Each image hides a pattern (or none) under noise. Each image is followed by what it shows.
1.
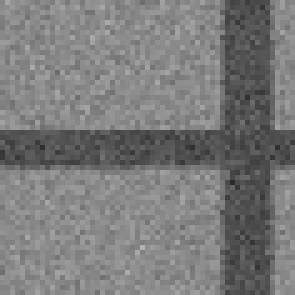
bands of rows crossing bands of columns
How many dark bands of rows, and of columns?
1 and 1
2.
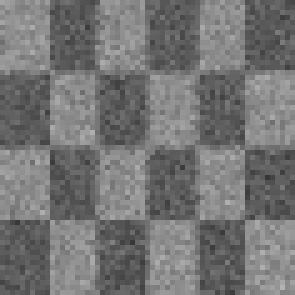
a checkerboard
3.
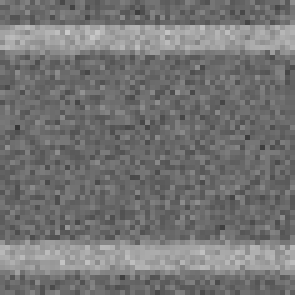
bands of rows
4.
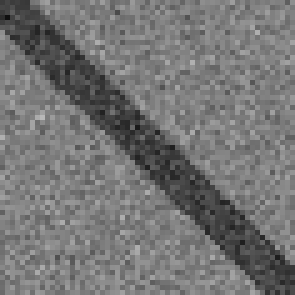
a diagonal band
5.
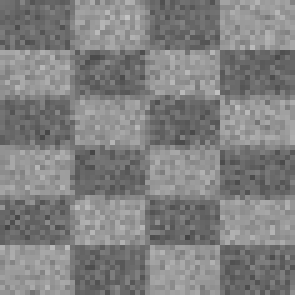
a checkerboard
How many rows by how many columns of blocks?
6 by 4
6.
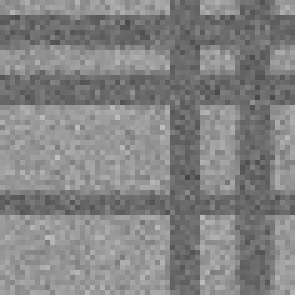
bands of rows crossing bands of columns
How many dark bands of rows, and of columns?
3 and 2
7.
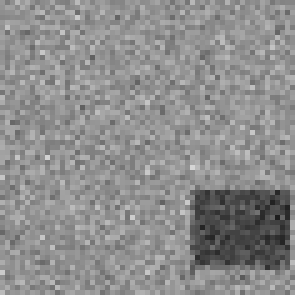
one block
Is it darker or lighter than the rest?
darker
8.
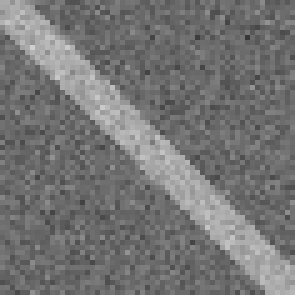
a diagonal band
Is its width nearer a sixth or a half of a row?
a sixth
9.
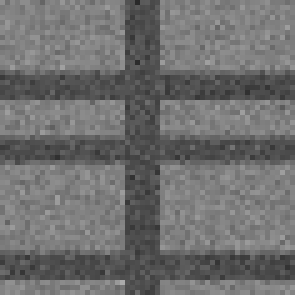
bands of rows crossing bands of columns
